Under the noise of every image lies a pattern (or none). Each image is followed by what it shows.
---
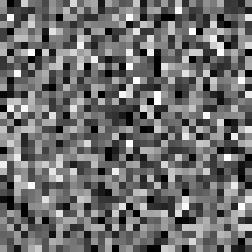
only noise
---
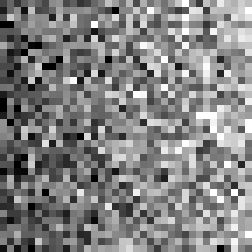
a smooth slope
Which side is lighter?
right
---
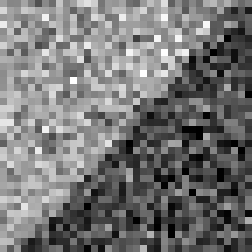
a sharp edge
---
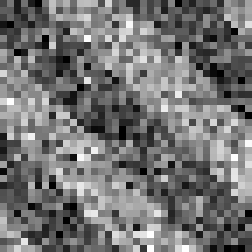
diagonal stripes
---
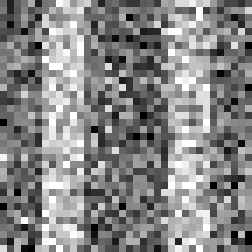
vertical stripes
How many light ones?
2
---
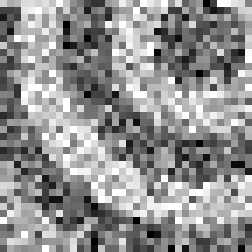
rings round one point
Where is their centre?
top right
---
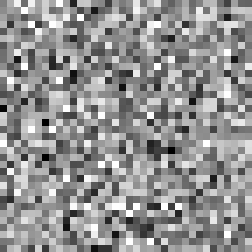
only noise
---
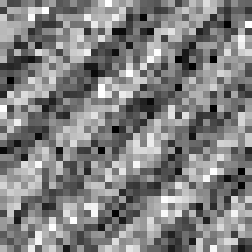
diagonal stripes
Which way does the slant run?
bottom left to top right
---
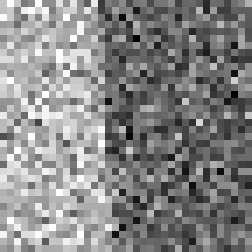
a sharp edge
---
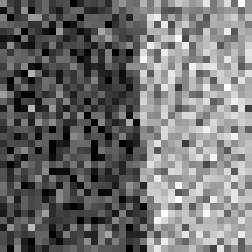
a sharp edge
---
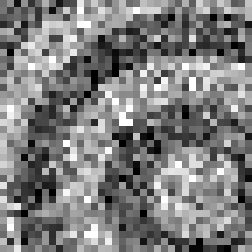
rings round one point
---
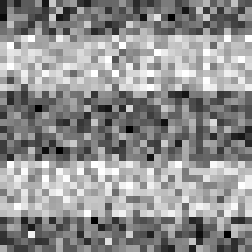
horizontal stripes
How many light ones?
2
